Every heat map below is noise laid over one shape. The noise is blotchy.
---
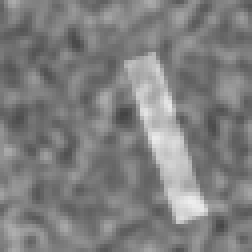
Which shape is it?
bar
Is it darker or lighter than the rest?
lighter
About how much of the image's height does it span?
two thirds
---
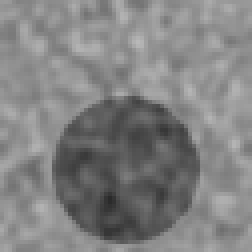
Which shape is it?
disc
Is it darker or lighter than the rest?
darker
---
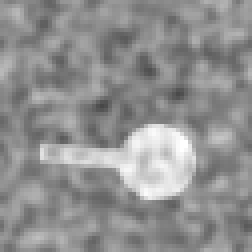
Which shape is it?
lollipop
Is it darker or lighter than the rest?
lighter
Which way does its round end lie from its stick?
right
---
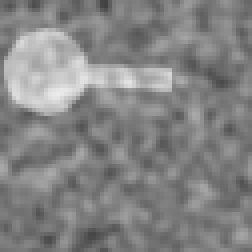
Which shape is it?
lollipop
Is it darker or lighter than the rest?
lighter
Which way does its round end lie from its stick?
left
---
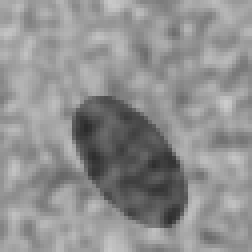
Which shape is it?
ellipse
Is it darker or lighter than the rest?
darker
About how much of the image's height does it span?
half
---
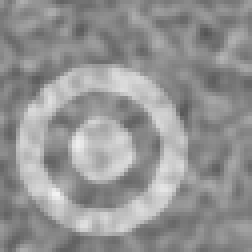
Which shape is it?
bullseye
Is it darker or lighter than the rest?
lighter
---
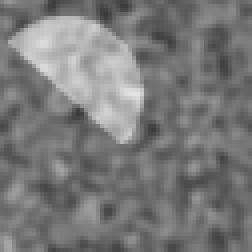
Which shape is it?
half disc
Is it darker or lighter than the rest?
lighter
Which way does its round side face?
up and right
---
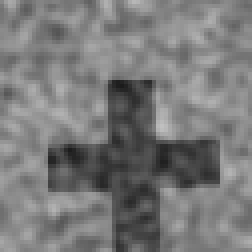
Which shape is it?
cross
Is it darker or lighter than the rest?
darker
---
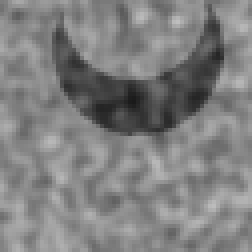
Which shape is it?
crescent
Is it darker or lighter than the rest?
darker
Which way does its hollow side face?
up
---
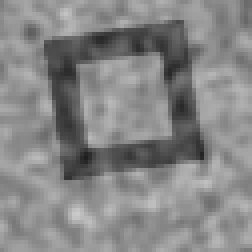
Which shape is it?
square frame
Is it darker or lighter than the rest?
darker
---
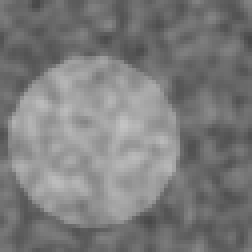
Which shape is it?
disc
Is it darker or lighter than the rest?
lighter
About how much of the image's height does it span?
two thirds
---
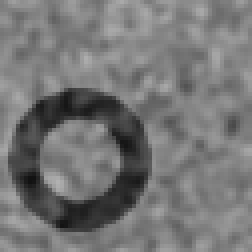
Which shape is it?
ring
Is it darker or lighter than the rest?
darker
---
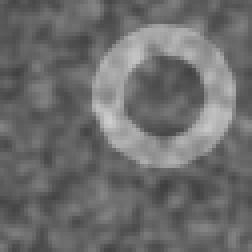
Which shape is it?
ring
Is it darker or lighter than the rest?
lighter
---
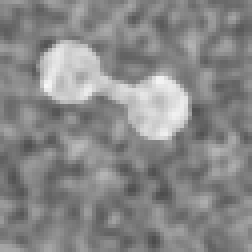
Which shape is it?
dumbbell
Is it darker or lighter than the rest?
lighter
